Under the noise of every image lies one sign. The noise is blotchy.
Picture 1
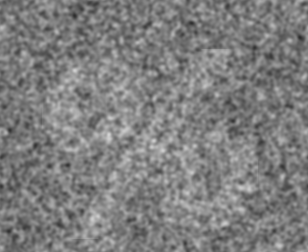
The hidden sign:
percent sign
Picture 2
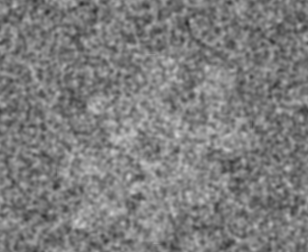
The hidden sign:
hash sign
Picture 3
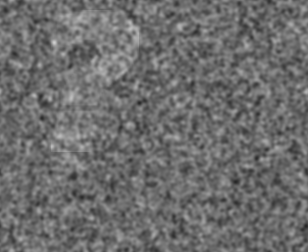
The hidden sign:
question mark
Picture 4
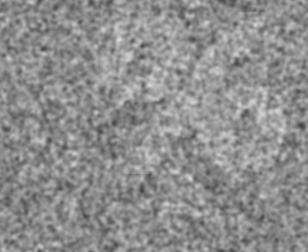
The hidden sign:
percent sign
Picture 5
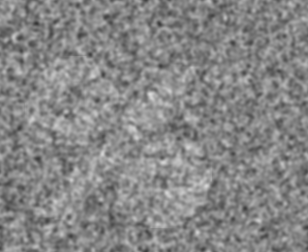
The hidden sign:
percent sign
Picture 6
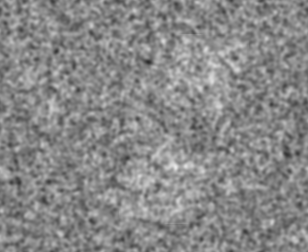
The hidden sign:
colon
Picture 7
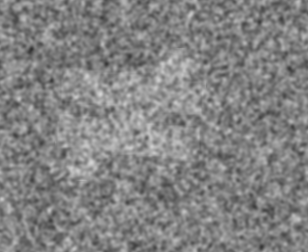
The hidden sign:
not-equal sign
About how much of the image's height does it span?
half
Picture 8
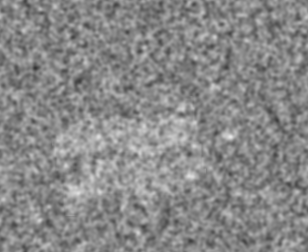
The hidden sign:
approximately sign
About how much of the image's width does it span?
half
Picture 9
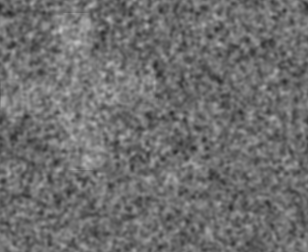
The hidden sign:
plus sign
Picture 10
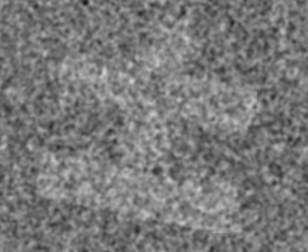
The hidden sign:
plus-minus sign
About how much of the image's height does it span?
nearly all
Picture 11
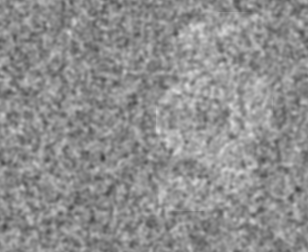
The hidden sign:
section sign
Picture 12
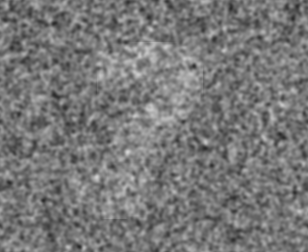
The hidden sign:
question mark
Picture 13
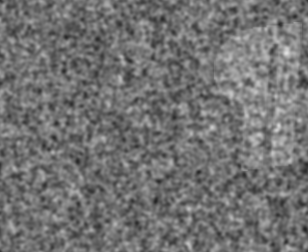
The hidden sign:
pilcrow
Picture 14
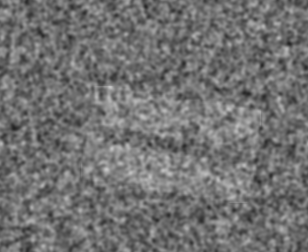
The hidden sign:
equals sign
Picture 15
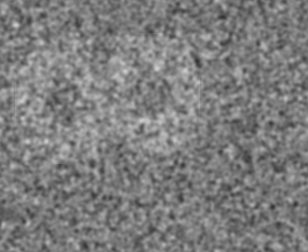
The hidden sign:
infinity sign
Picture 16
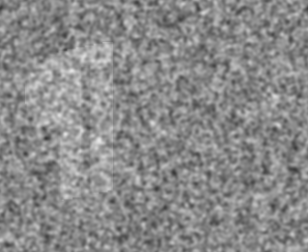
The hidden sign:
pilcrow
